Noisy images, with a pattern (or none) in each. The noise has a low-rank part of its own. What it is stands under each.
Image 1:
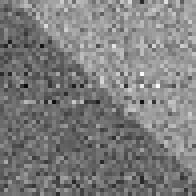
a sharp edge
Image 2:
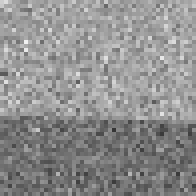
a sharp edge
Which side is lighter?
top
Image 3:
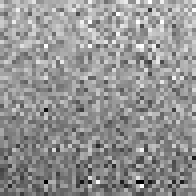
a smooth slope
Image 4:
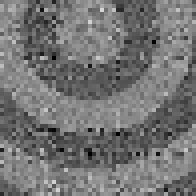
rings round one point
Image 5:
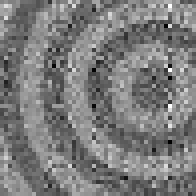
rings round one point
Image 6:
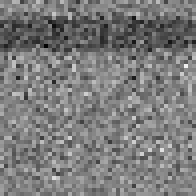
one horizontal stripe
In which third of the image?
top
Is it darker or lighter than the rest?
darker
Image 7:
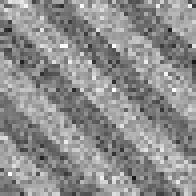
diagonal stripes
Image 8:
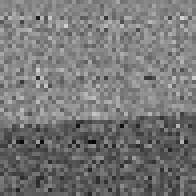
a sharp edge
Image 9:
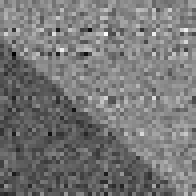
a sharp edge
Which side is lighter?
top right
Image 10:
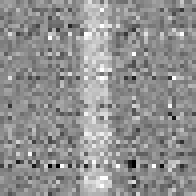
one vertical stripe
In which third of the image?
middle
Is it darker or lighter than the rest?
lighter
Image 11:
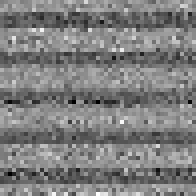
horizontal stripes
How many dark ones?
5
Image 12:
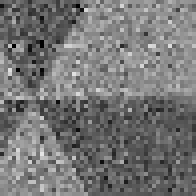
spokes from one point
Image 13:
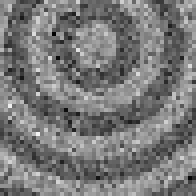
rings round one point
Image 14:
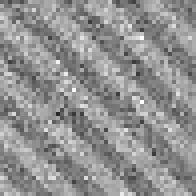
diagonal stripes
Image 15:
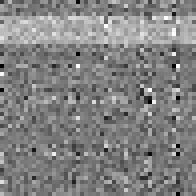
one horizontal stripe
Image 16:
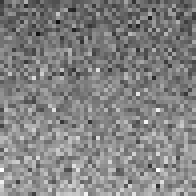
a smooth slope
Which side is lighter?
bottom
